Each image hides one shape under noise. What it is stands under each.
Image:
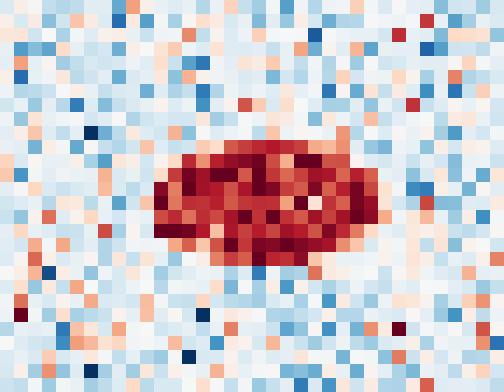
ellipse
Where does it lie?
centre
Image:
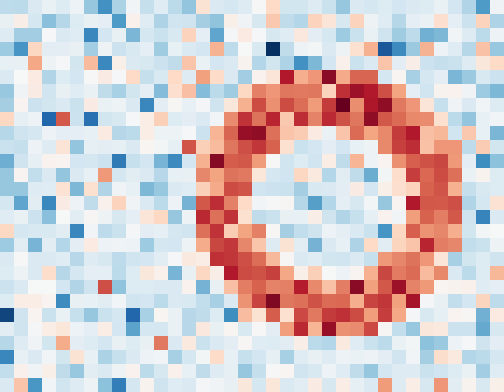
ring
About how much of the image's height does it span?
two thirds
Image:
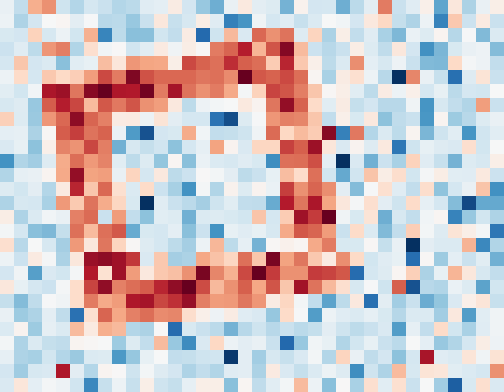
square frame
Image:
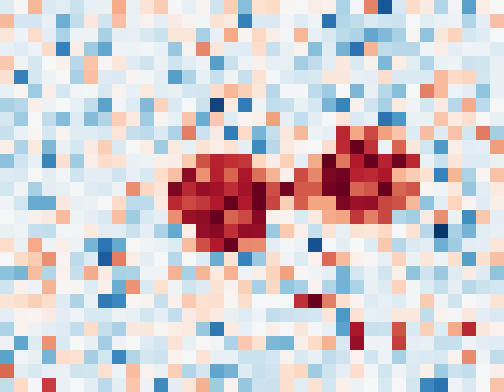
dumbbell
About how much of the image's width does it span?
half
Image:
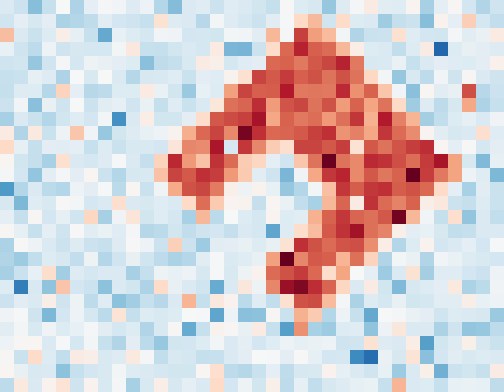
square with a notch
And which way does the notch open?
down and left
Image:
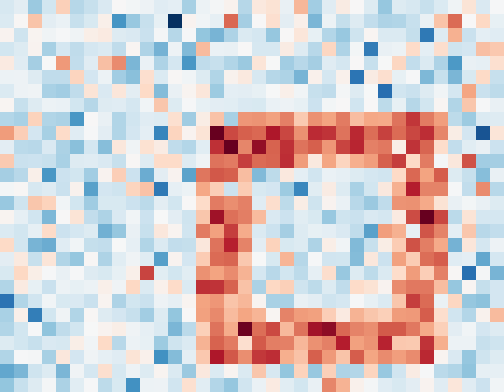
square frame
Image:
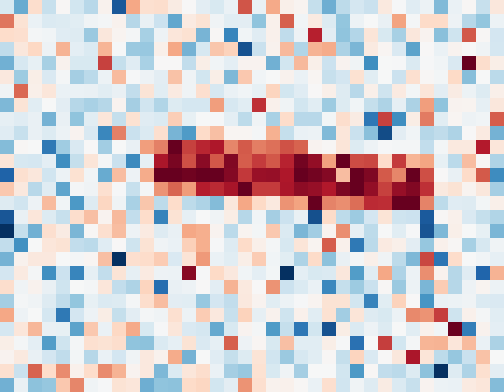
bar
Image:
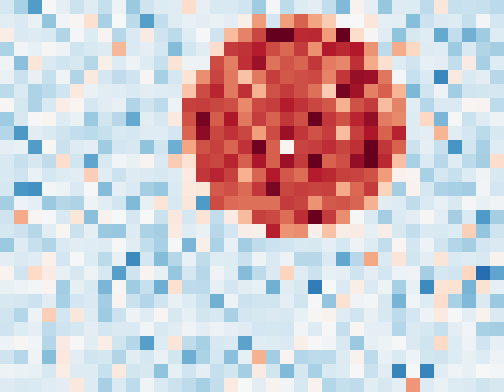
disc
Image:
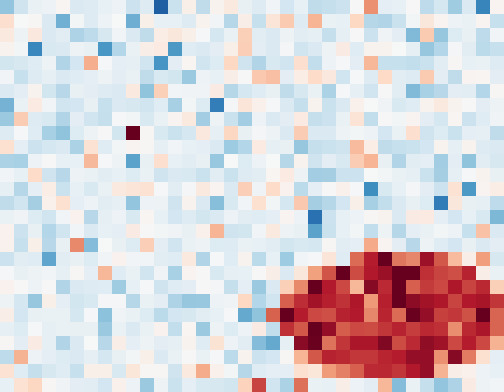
ellipse
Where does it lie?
bottom right
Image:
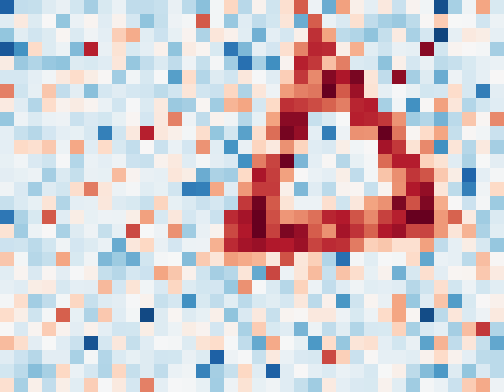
triangle frame
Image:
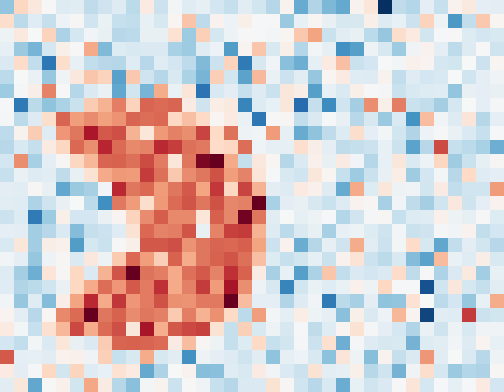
disc with a wedge cut out
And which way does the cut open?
left
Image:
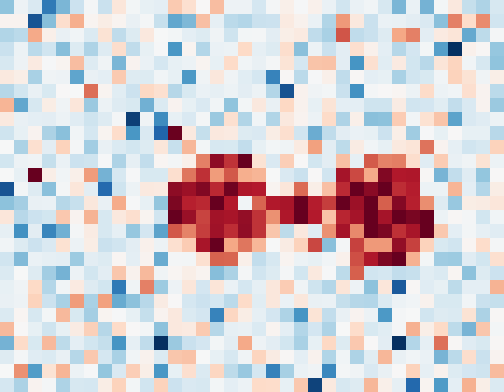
dumbbell
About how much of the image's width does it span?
half
